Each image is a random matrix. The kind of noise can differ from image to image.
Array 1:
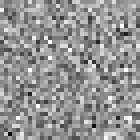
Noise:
independent entries
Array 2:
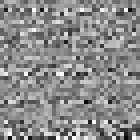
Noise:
rows of uneven size
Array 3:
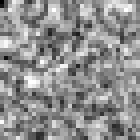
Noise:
blotchy
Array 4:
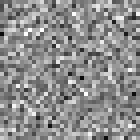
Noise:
independent entries
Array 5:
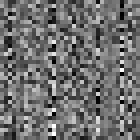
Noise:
columns of uneven size
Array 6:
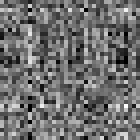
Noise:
low rank plus noise
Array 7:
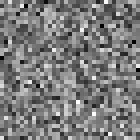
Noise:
independent entries
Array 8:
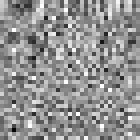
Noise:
low rank plus noise
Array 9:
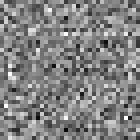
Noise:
low rank plus noise
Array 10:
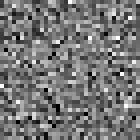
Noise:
independent entries
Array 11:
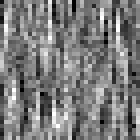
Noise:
streaked along the columns
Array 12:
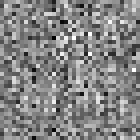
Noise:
low rank plus noise
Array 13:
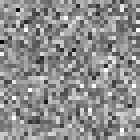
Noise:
independent entries
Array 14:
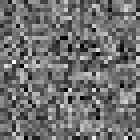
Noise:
low rank plus noise
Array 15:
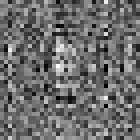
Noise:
low rank plus noise
